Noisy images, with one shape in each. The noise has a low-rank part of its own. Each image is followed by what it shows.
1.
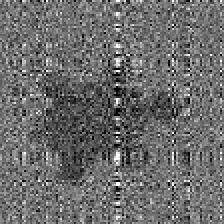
dark turtle
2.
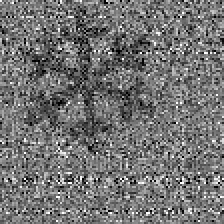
dark snowflake
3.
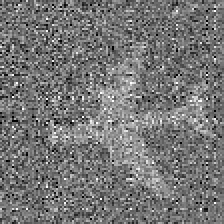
light airplane
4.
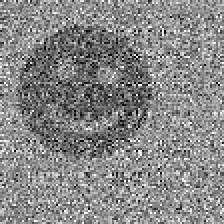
dark smiling face
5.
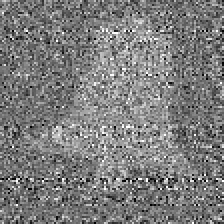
light bell
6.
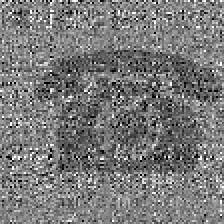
dark telephone
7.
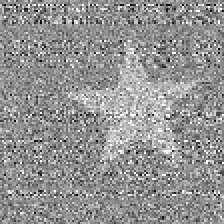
light star
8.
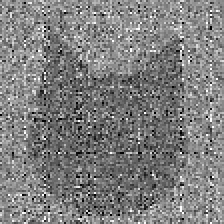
dark cat's head
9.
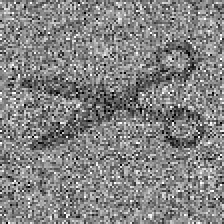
dark pair of scissors
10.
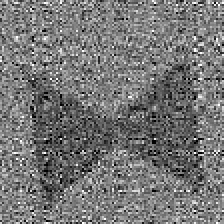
dark bow tie
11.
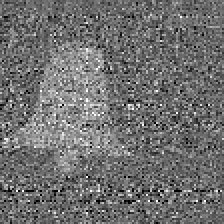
light bell
